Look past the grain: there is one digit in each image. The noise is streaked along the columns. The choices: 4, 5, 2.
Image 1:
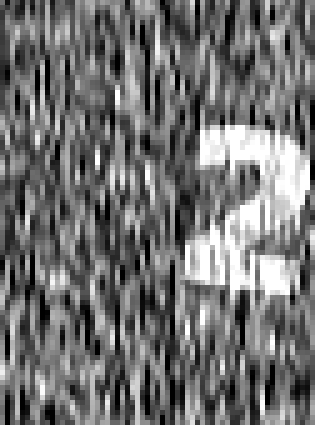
light 2, middle right
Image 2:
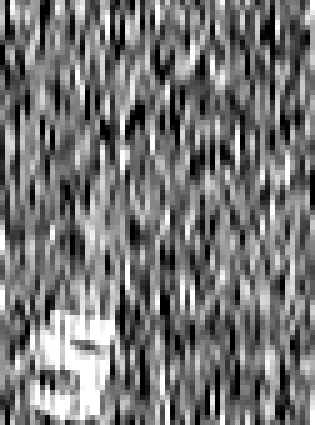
light 5, bottom left
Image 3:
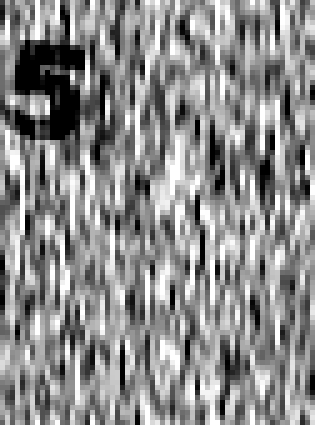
dark 5, top left
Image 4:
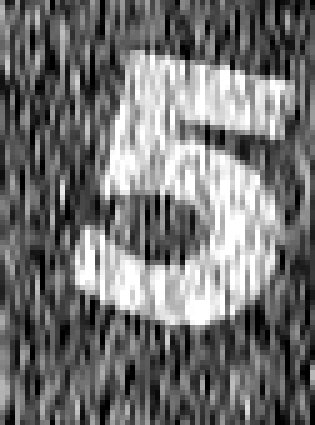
light 5
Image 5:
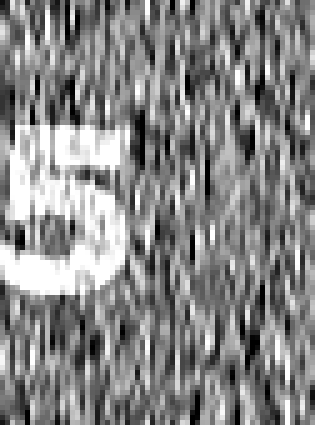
light 5, middle left
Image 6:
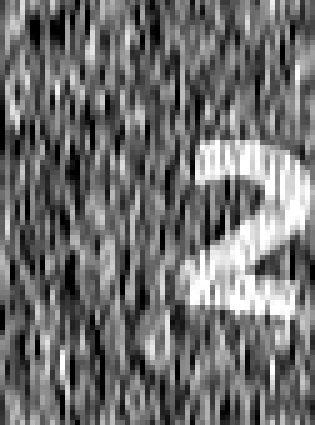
light 2, middle right
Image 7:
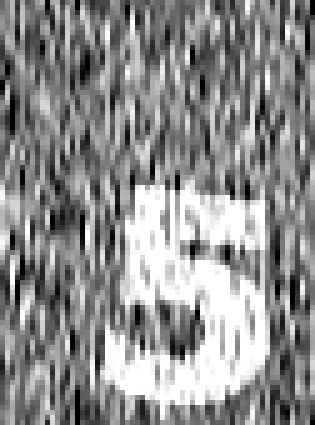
light 5
